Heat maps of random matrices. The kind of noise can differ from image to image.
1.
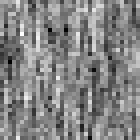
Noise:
streaked along the columns
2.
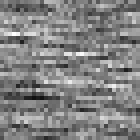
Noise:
streaked along the rows
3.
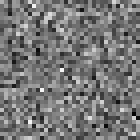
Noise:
independent entries
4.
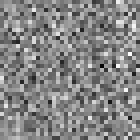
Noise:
low rank plus noise
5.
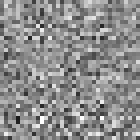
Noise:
low rank plus noise
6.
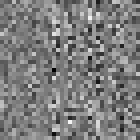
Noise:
columns of uneven size
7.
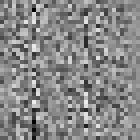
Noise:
columns of uneven size
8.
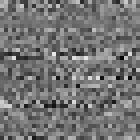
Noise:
rows of uneven size
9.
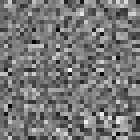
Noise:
low rank plus noise
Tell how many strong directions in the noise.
two
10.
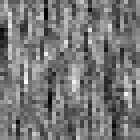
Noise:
streaked along the columns
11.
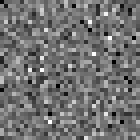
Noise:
heavy tails
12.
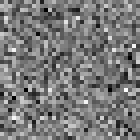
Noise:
independent entries
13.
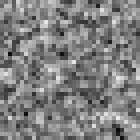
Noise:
blotchy
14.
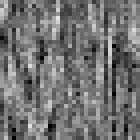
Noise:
streaked along the columns
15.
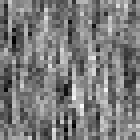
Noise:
streaked along the columns
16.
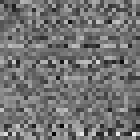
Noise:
rows of uneven size
